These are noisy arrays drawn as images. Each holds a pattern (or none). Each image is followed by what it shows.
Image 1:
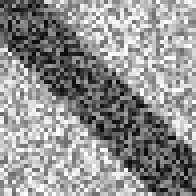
a diagonal band
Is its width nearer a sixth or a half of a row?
a half
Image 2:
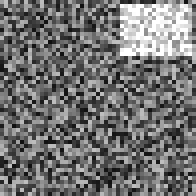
one block
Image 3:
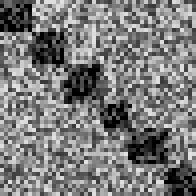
blocks along the diagonal
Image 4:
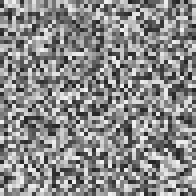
only noise
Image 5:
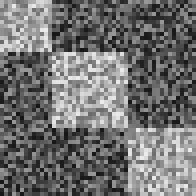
blocks along the diagonal
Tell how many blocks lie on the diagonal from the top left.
3
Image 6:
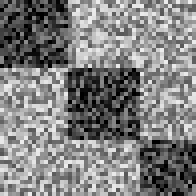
blocks along the diagonal
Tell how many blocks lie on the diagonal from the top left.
3
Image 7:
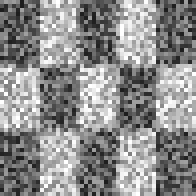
a checkerboard
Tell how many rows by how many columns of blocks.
3 by 5
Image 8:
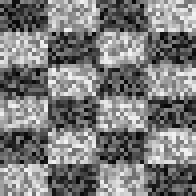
a checkerboard
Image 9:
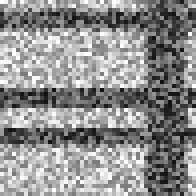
bands of rows crossing bands of columns
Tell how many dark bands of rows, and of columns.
3 and 1
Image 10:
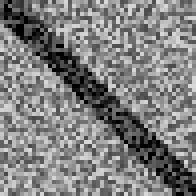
a diagonal band
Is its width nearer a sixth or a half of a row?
a sixth
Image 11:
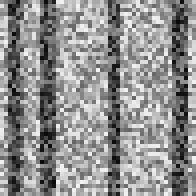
bands of columns
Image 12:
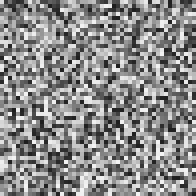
only noise
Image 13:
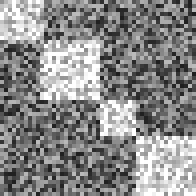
blocks along the diagonal
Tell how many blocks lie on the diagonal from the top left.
4
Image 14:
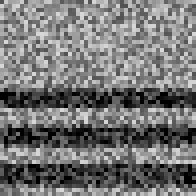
bands of rows
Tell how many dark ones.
3
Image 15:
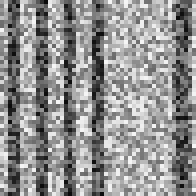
bands of columns
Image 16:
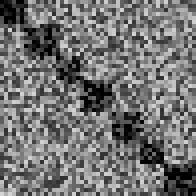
blocks along the diagonal
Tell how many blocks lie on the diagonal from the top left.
7
